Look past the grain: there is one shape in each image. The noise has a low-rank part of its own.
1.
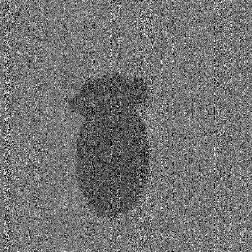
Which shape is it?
footprint
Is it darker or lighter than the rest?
darker
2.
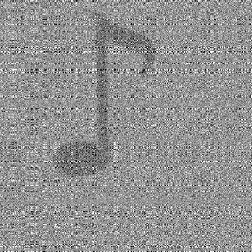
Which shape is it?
musical note
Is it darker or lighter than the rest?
darker
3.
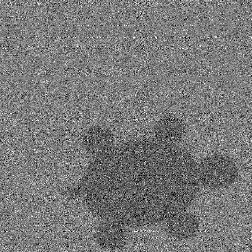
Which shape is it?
turtle
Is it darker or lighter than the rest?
darker
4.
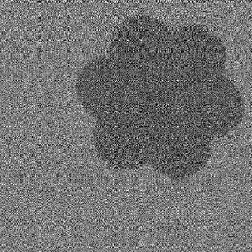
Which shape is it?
flower
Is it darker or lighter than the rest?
darker
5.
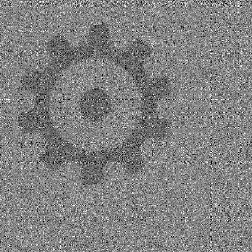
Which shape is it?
gear
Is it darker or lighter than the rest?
darker
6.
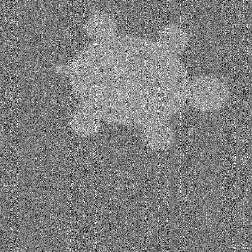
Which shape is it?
turtle
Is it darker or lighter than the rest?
lighter
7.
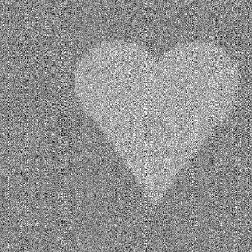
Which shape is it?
heart
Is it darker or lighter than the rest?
lighter
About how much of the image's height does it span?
two thirds
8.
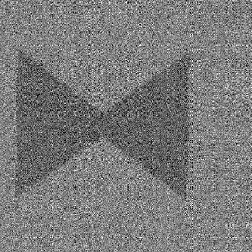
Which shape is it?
bow tie
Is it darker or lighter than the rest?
darker
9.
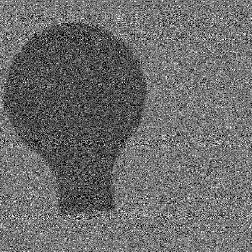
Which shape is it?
light bulb
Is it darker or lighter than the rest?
darker
